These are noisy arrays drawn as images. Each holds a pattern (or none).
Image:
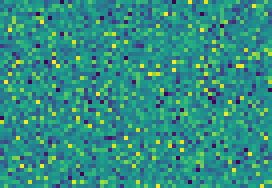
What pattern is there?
only noise
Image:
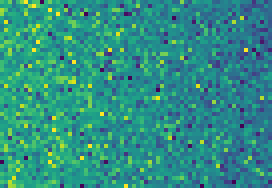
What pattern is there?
a smooth slope
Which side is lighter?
left
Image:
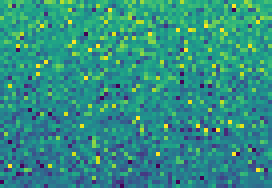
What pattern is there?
a smooth slope
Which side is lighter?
top
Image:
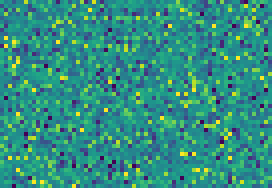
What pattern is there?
only noise
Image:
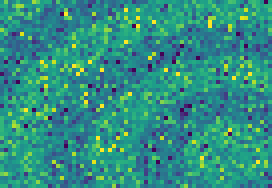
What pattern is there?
rings round one point
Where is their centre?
bottom right
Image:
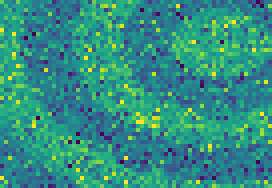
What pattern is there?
rings round one point
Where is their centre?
top right
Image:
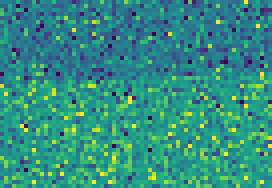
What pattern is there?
a sharp edge
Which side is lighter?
bottom
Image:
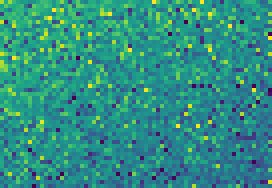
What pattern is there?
a smooth slope
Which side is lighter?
top left
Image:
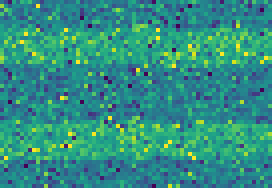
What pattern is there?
horizontal stripes
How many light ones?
2
